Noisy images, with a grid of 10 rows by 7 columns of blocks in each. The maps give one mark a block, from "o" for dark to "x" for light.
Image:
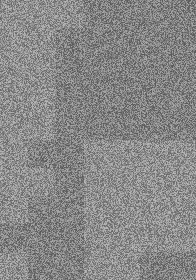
x x x o o o o
x x o o o o o
x x o o o o o
x x o o o o o
x x o o o o o
x o o x x x x
x x o x x x x
x o o x x x x
o o o x x x x
x o o x x o o
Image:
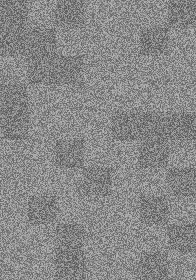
o x o x x x o
o o x x x o x
x o o x x x x
o x x x x x x
o x x x o o o
x x o x x o x
x x x o x x o
x o x x x o x
x x o x x x o
x x o x x o x
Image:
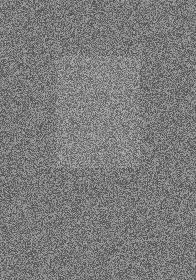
o o o o o o o
o o o o o o o
o o x x x o o
o o x x x o o
o o x x x o o
o o x x x o o
o o o o o o o
o o o o o o o
o o o o o o o
o o o o o o o
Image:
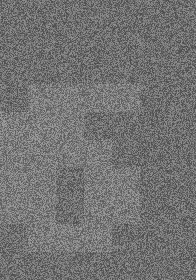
o o o o o o o
o o o o o o o
o o o o o o o
o x x x x o o
x x x o o o o
x x x x o o o
x x o x x o o
x x o x x o o
o x x x o o o
o o o o o o o
